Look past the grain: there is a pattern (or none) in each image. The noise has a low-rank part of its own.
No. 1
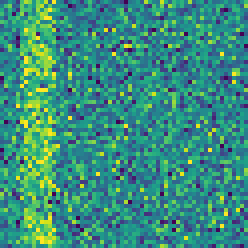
one band of columns
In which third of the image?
left
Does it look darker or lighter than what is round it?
lighter
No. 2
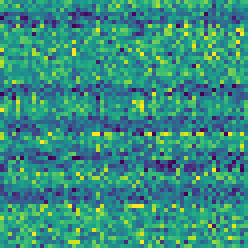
bands of rows
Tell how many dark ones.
5
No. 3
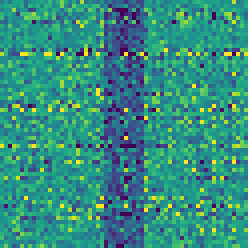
one band of columns
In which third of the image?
middle
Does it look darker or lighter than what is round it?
darker
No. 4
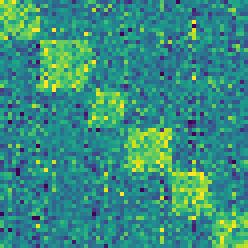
blocks along the diagonal
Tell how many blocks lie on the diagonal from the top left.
6
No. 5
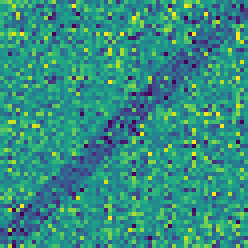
a diagonal band
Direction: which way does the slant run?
bottom left to top right
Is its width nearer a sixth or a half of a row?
a sixth
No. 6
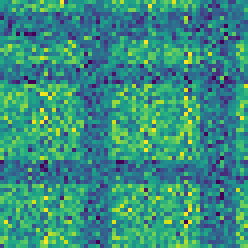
bands of rows crossing bands of columns
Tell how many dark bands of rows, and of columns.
3 and 2
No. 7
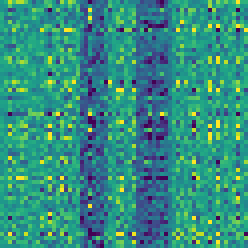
bands of columns
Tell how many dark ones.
2
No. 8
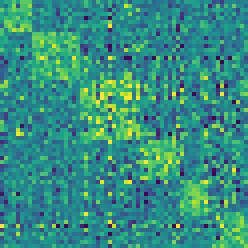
blocks along the diagonal
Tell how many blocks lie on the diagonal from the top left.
6
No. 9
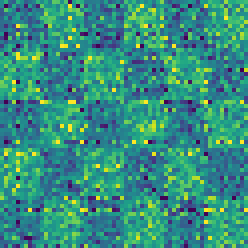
a checkerboard
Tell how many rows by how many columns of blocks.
5 by 6
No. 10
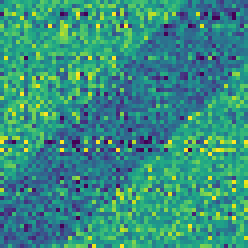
a diagonal band
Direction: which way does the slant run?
bottom left to top right
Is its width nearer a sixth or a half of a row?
a half
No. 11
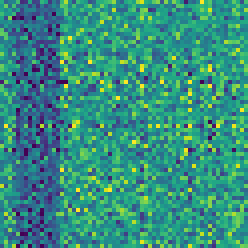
one band of columns
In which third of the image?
left
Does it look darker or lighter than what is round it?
darker
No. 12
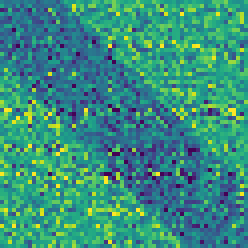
a diagonal band
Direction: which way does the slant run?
top left to bottom right
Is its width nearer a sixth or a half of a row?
a half
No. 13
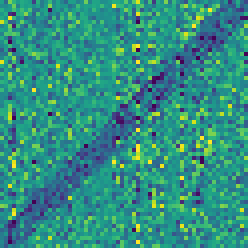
a diagonal band
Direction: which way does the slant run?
bottom left to top right
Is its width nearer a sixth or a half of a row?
a sixth
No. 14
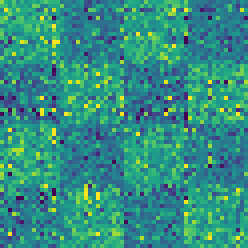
a checkerboard
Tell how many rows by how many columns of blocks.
4 by 4
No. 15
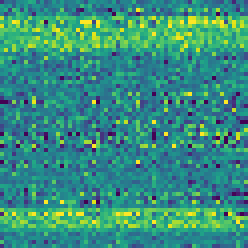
bands of rows
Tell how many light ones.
2
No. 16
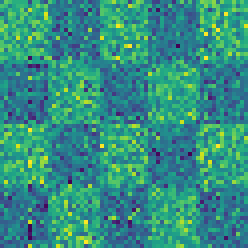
a checkerboard
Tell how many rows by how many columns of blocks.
4 by 5
